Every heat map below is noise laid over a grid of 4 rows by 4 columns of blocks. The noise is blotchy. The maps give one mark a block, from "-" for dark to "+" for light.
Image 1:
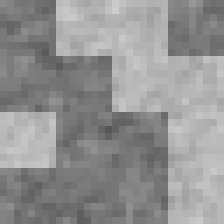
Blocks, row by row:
- + + -
- - + +
+ - - +
- - - +
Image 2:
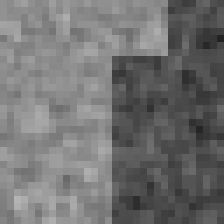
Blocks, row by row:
+ + + -
+ + - -
+ + - -
+ + - -
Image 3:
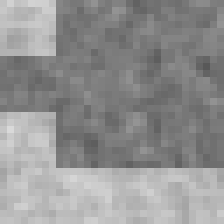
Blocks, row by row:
+ - - -
- - - -
+ - - -
+ + + +
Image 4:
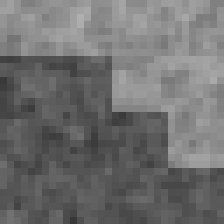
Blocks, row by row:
+ + + +
- - + +
- - - +
- - - -
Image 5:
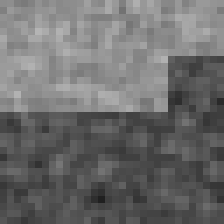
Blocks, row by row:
+ + + +
+ + + -
- - - -
- - - -
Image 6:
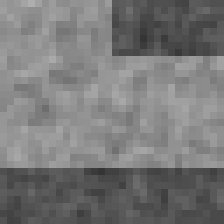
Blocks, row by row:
+ + - -
+ + + +
+ + + +
- - - -
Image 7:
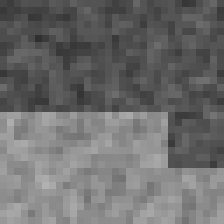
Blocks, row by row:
- - - -
- - - -
+ + + -
+ + + +
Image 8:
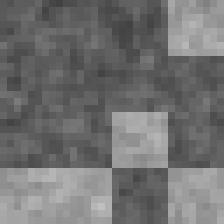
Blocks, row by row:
- - - +
- - - -
- - + -
+ + - +
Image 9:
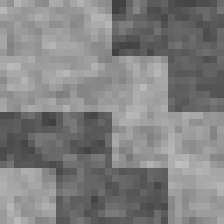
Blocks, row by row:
+ + - -
+ + + -
- - + +
+ - - +
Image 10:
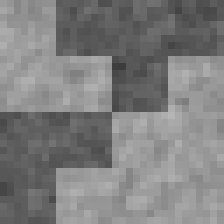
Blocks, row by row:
+ - - -
+ + - +
- - + +
- + + +
